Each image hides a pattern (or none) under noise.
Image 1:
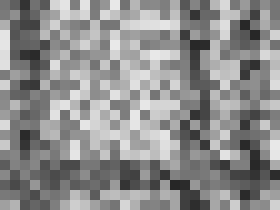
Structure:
bands of rows crossing bands of columns
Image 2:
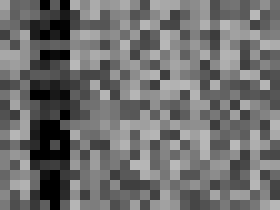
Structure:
one band of columns
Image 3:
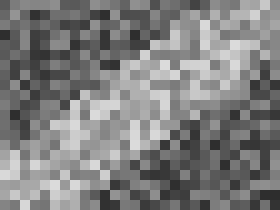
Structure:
a diagonal band
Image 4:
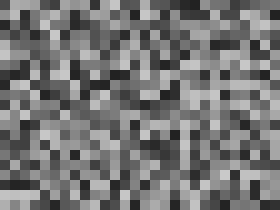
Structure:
only noise
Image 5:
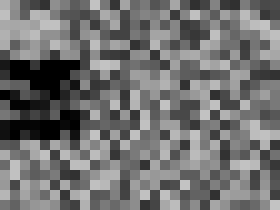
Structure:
one block
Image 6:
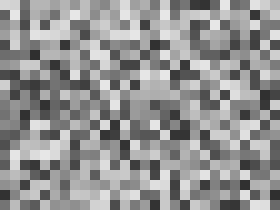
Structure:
only noise
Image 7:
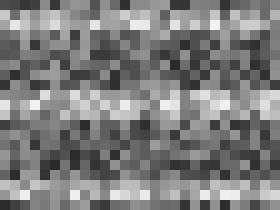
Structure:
bands of rows
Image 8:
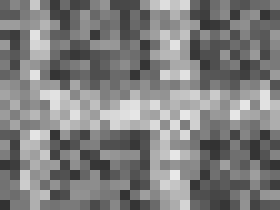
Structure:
bands of rows crossing bands of columns
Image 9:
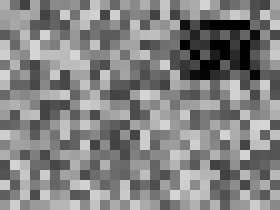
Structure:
one block
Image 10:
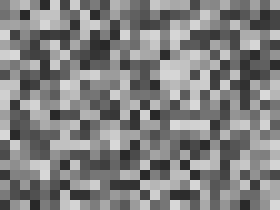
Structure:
only noise
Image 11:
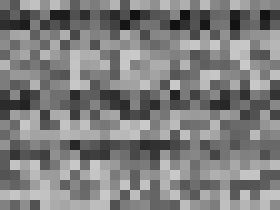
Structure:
bands of rows
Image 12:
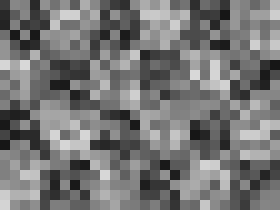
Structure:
a checkerboard
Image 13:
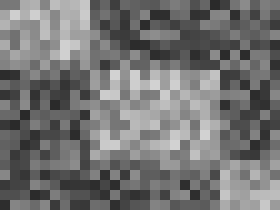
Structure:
blocks along the diagonal
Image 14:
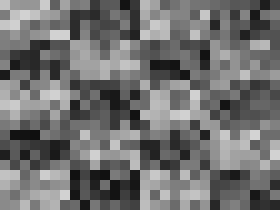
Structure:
a checkerboard
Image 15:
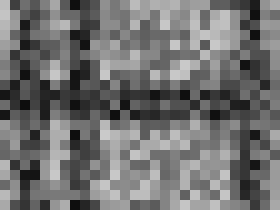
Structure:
bands of rows crossing bands of columns
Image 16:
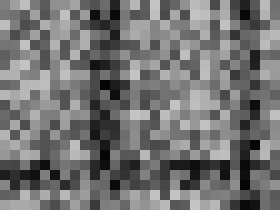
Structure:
bands of rows crossing bands of columns
